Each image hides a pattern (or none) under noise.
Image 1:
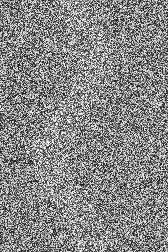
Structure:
a wavy band
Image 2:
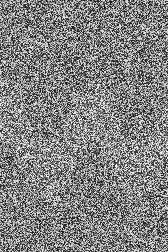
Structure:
a wavy band
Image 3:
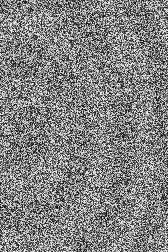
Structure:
rings round one point
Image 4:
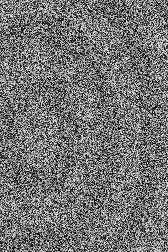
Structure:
rings round one point
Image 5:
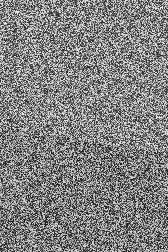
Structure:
a sharp edge
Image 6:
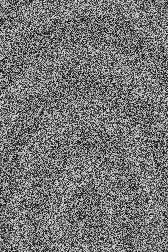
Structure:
rings round one point
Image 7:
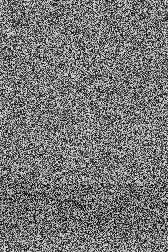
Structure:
one horizontal stripe
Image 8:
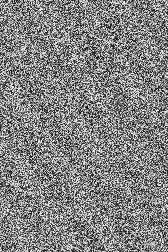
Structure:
diagonal stripes
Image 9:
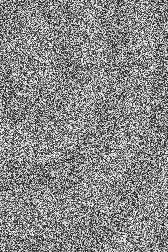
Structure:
rings round one point
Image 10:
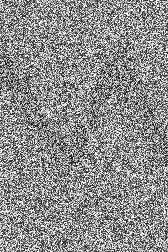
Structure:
a wavy band
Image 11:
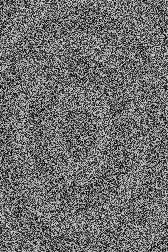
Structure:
rings round one point
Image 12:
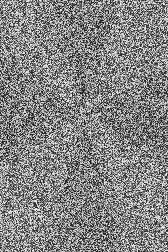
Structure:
spokes from one point
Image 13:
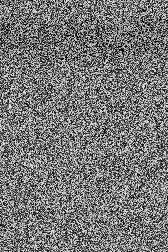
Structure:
one horizontal stripe
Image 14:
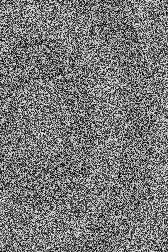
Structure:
rings round one point
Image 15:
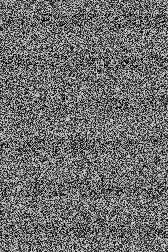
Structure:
horizontal stripes
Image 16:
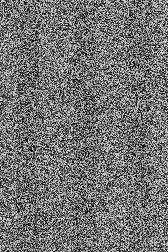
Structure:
vertical stripes
